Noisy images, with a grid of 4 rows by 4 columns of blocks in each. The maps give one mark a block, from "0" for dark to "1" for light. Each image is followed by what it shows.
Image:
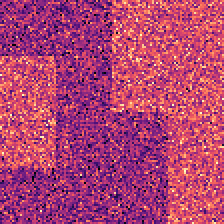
0011
1011
1001
0001
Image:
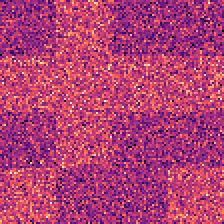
0100
1111
0100
1001
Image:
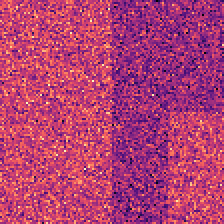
1100
1100
1101
1101
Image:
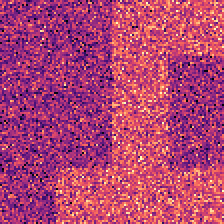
0011
0010
0010
0111
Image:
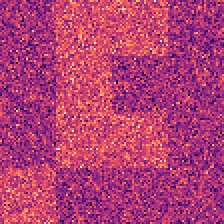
0110
0100
0110
1000
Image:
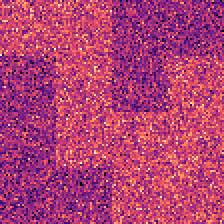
1100
0101
0111
0011
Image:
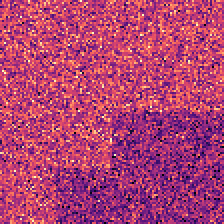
1111
1111
1100
1000
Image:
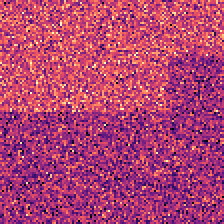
1111
1110
0000
0000
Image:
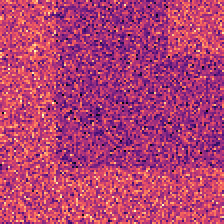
1001
1000
1000
1111
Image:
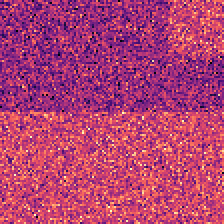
0001
0000
1111
1111
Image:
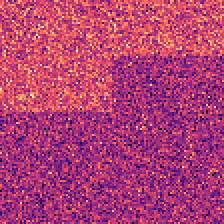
1111
1100
0000
0000
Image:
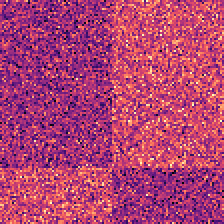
0011
0011
0011
1100
